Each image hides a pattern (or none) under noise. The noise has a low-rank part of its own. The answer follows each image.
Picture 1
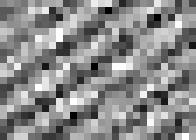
diagonal stripes
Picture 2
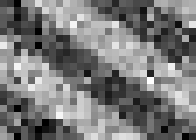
diagonal stripes
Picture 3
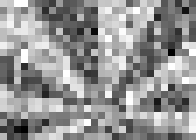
spokes from one point
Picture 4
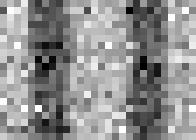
vertical stripes
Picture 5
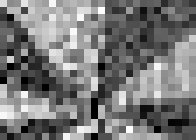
spokes from one point
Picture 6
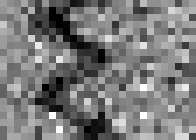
a wavy band
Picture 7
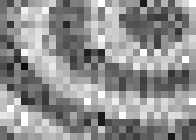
rings round one point
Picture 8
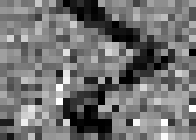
a wavy band
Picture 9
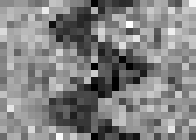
a wavy band
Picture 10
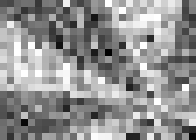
spokes from one point
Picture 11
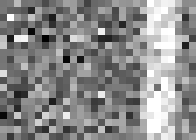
one vertical stripe
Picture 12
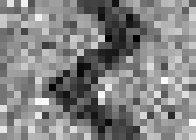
a wavy band
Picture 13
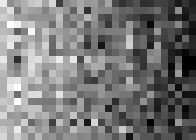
a smooth slope
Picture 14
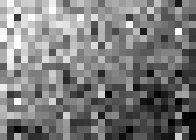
a smooth slope
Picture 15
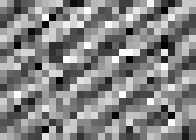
diagonal stripes
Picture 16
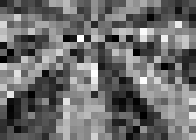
spokes from one point
